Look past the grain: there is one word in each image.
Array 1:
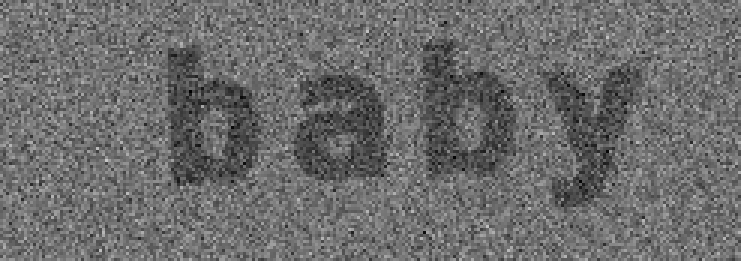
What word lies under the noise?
baby
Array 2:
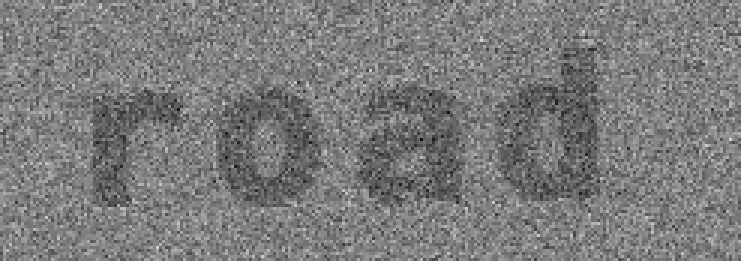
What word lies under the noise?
road
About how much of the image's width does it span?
two thirds
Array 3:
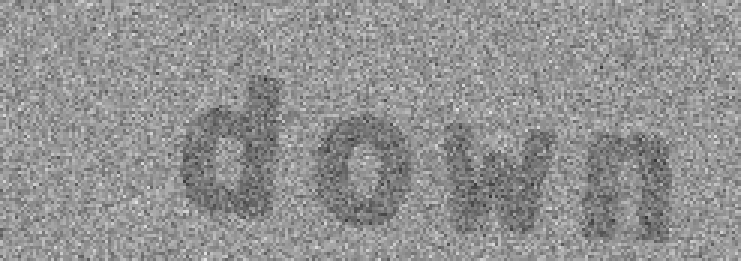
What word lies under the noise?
down
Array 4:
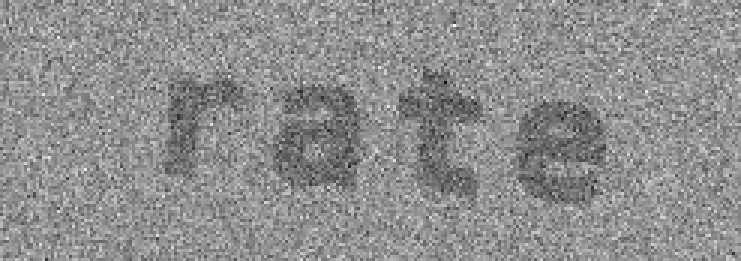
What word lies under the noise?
rate
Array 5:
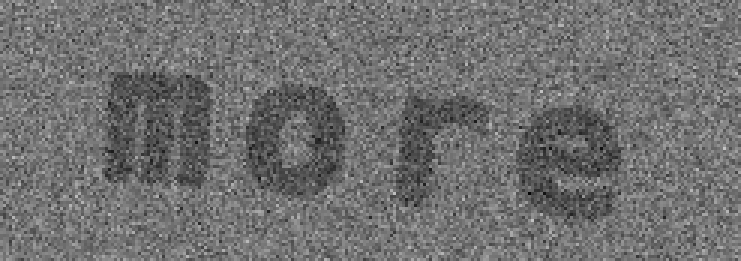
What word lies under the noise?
more
